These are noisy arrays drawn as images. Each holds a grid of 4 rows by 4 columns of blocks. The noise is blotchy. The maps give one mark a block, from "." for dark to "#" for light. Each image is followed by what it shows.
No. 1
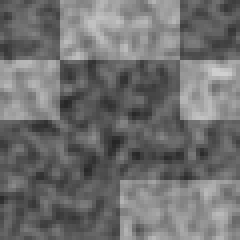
. # # .
# . . #
. . . .
. . # #
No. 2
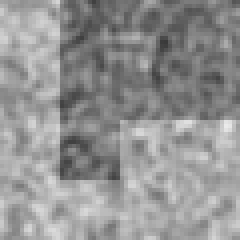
# . . .
# . . .
# . # #
# # # #
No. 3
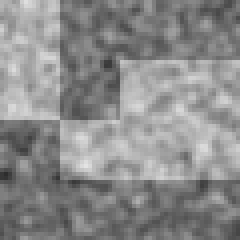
# . . .
# . # #
. # # #
. . . .
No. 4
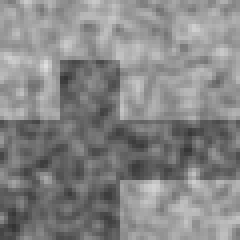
# # # #
# . # #
. . . .
. . # #
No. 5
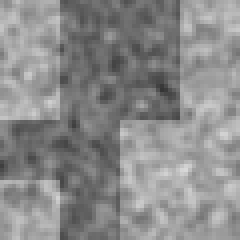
# . . #
# . . #
. . # #
# . # #
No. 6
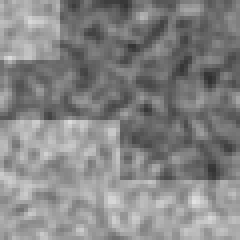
# . . .
. . . .
# # . .
# # # #
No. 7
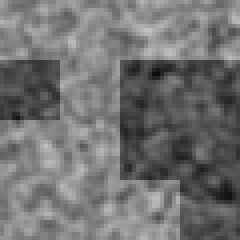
# # # #
. # . .
# # . .
# # # .
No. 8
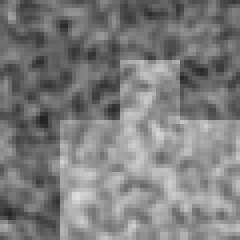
. . . .
. . # .
. # # #
. # # #
